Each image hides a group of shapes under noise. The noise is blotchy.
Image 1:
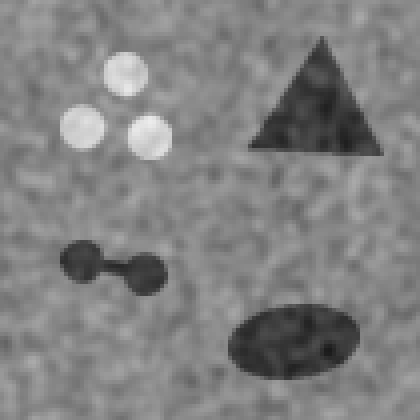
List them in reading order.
top left: light three dots; top right: dark triangle; bottom left: dark dumbbell; bottom right: dark ellipse
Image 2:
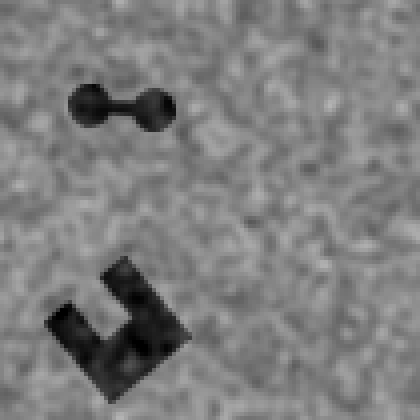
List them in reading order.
top left: dark dumbbell; bottom left: dark square with a notch
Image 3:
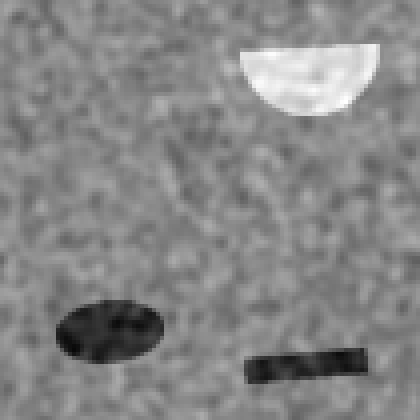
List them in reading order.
top right: light half disc; bottom left: dark ellipse; bottom right: dark bar
